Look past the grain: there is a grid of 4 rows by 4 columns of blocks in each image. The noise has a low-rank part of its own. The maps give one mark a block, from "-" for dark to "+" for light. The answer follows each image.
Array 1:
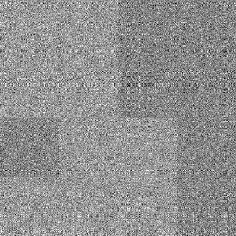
+ + - -
+ + - -
- + + -
+ + + -
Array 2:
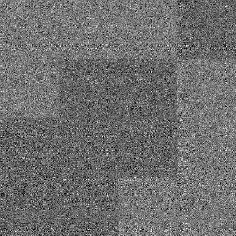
+ + + -
+ - - +
- - - +
- - + +
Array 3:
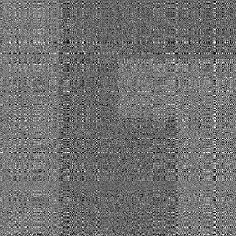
+ - - -
+ - + +
+ - - +
+ - - +
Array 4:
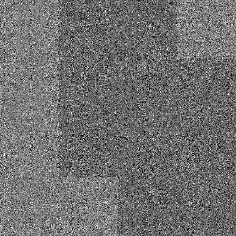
+ - - +
+ - - -
+ - - -
+ + - -
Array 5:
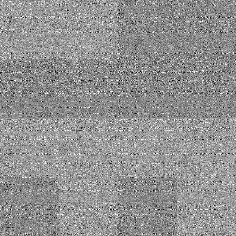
+ + - -
- - - -
+ + + +
- + - +
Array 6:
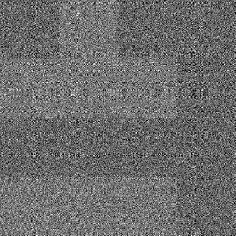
- + - -
+ + + -
- - - -
+ + + -
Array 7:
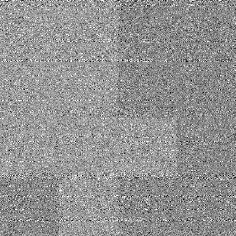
+ + - -
+ + - -
+ + + -
- + - -
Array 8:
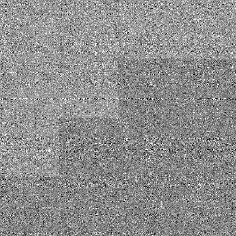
+ + + +
+ + - -
+ - - -
- - - -
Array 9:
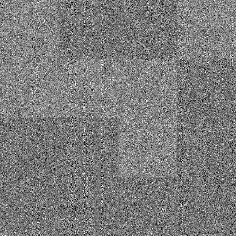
+ - - +
+ + + -
- - + -
- - - -
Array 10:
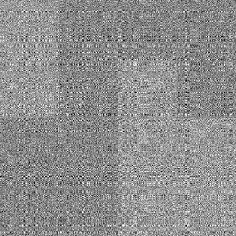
+ - - -
+ - + -
- - + +
- - + +
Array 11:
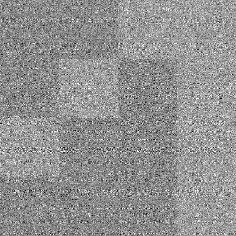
- - + +
- + - +
+ - - +
- - - +
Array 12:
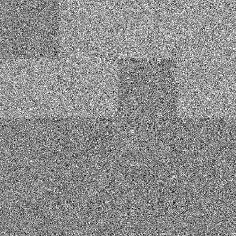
- + + +
+ + - +
- - - -
- - - -
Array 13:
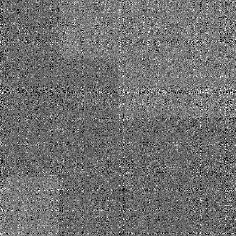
- + + +
- - + +
- - - -
+ - - -
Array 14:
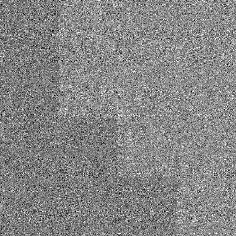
- + + +
- + + +
- - + +
- - - +
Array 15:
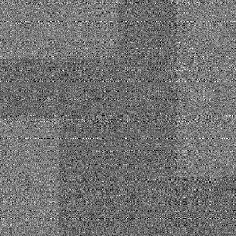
+ + - +
- - - +
+ - - +
+ - - -
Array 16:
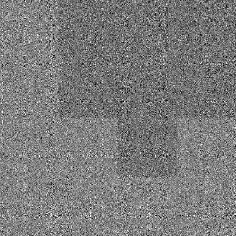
+ - - -
+ - - -
+ + - +
+ + + +
